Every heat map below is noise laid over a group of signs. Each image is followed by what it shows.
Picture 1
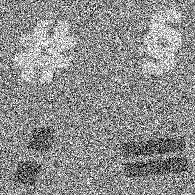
top left: light hash sign; top right: light section sign; bottom left: dark colon; bottom right: dark equals sign
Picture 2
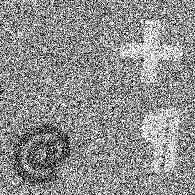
top right: light plus sign; bottom left: dark at sign; bottom right: light pilcrow
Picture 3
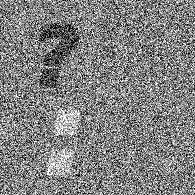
top left: dark question mark; bottom left: light colon
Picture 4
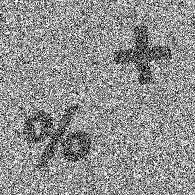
top right: dark plus sign; bottom left: dark percent sign
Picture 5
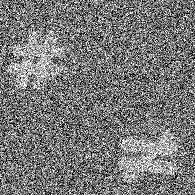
top left: light hash sign; bottom right: light not-equal sign
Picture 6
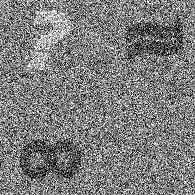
top left: light question mark; top right: dark approximately sign; bottom left: dark infinity sign
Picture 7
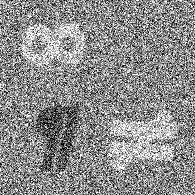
top left: light infinity sign; bottom left: dark pilcrow; bottom right: light not-equal sign
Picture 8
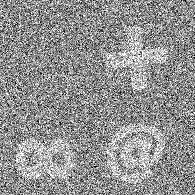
top right: light plus sign; bottom left: light infinity sign; bottom right: light at sign
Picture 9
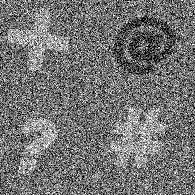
top left: light plus sign; top right: dark at sign; bottom left: light question mark; bottom right: light hash sign
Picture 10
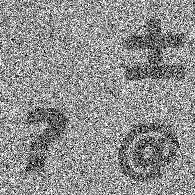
top right: dark plus-minus sign; bottom left: dark question mark; bottom right: dark at sign
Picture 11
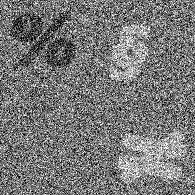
top left: dark percent sign; top right: light section sign; bottom right: light not-equal sign
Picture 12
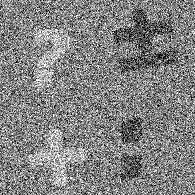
top left: light question mark; top right: dark plus-minus sign; bottom left: light plus sign; bottom right: dark colon
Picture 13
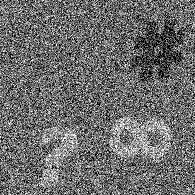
top right: dark hash sign; bottom left: light question mark; bottom right: light infinity sign
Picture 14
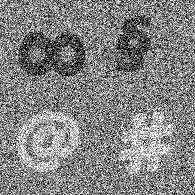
top left: dark infinity sign; top right: dark section sign; bottom left: light at sign; bottom right: light hash sign
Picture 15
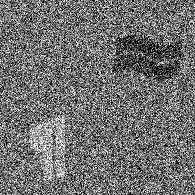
top right: dark approximately sign; bottom left: light pilcrow
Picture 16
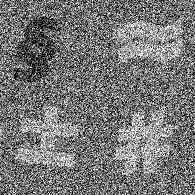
top left: dark section sign; top right: light approximately sign; bottom left: light plus-minus sign; bottom right: light hash sign
